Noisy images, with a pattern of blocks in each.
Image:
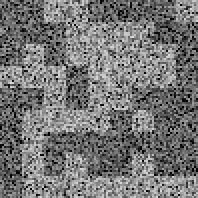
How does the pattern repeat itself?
no symmetry
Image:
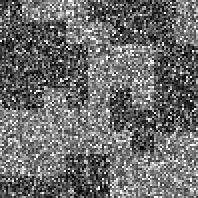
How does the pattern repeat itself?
no symmetry
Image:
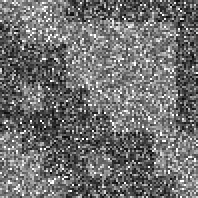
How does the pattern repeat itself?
mirrored about the diagonal from the bottom left
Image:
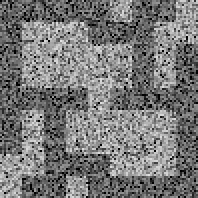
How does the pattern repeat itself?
the same after a half turn
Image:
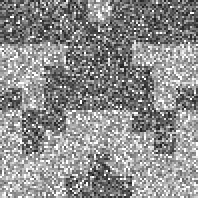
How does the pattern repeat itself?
left and right mirror each other
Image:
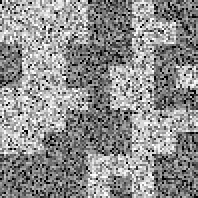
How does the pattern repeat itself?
no symmetry
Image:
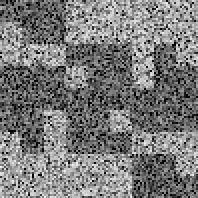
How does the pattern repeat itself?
the same after a half turn
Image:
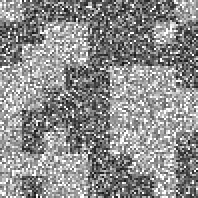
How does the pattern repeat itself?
no symmetry
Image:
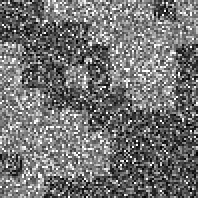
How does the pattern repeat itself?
mirrored about the diagonal from the top left
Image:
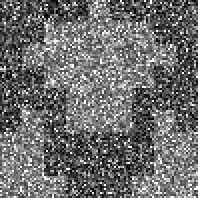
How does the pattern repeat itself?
left and right mirror each other
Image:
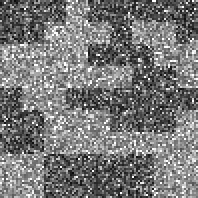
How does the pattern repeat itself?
no symmetry
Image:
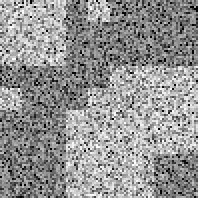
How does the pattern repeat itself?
mirrored about the diagonal from the top left
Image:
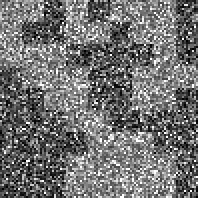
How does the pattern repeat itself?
no symmetry
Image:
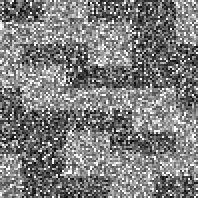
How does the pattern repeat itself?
the same after a half turn
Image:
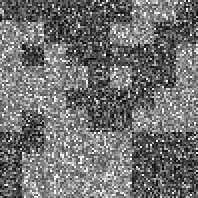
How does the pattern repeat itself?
no symmetry
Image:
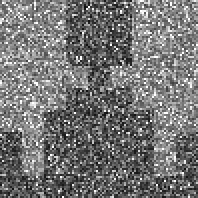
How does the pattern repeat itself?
left and right mirror each other
